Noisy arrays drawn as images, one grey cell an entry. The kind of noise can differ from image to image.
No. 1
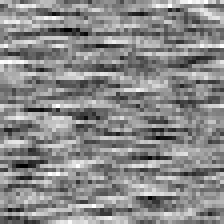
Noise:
streaked along the rows
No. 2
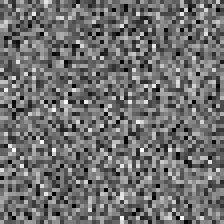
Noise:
independent entries
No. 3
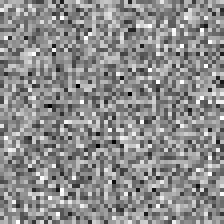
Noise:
independent entries
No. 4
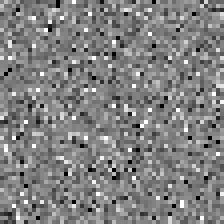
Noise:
heavy tails
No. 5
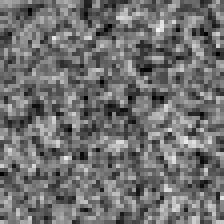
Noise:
blotchy
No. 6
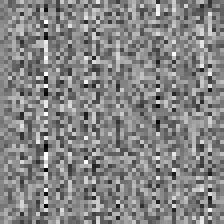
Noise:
columns of uneven size
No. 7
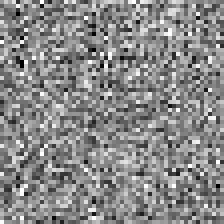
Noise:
low rank plus noise
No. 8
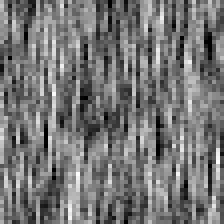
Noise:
streaked along the columns
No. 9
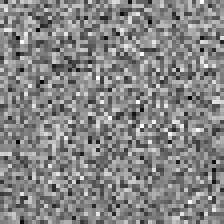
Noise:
independent entries
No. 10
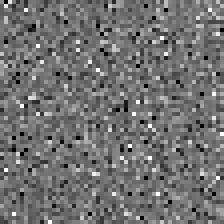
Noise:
heavy tails
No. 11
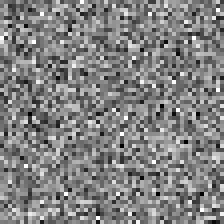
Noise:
independent entries
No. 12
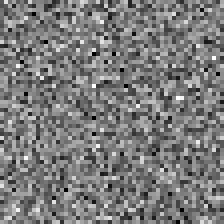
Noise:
independent entries
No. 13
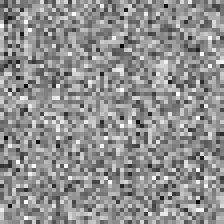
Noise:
independent entries
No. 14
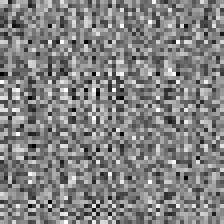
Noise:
low rank plus noise
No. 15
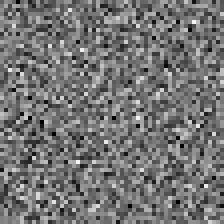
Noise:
independent entries
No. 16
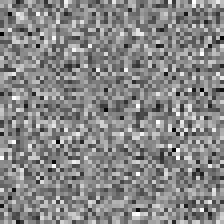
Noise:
low rank plus noise
